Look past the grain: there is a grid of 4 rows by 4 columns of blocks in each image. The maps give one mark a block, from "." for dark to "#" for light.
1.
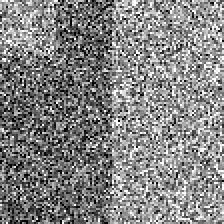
#.##
..##
..##
..##
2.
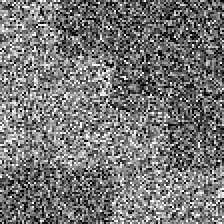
#...
##..
###.
..##
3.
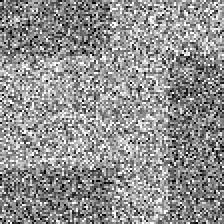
..##
###.
###.
..#.
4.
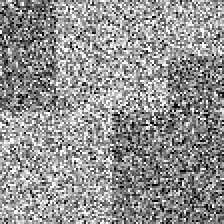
.###
.##.
##..
##..
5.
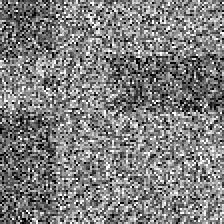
.###
##..
.###
.###
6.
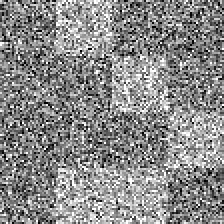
.#..
..#.
...#
.##.
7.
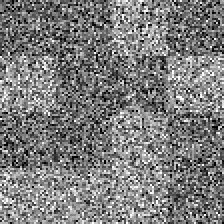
..#.
#..#
..#.
###.
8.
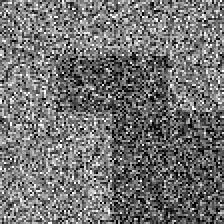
####
#..#
##..
##..
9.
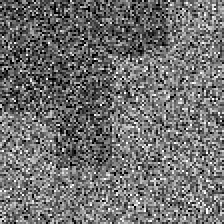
...#
..##
#.##
####
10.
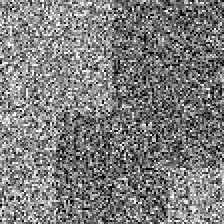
##..
##..
#...
#..#
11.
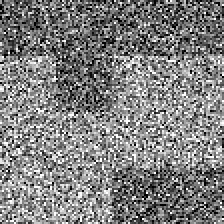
....
#.##
####
##..
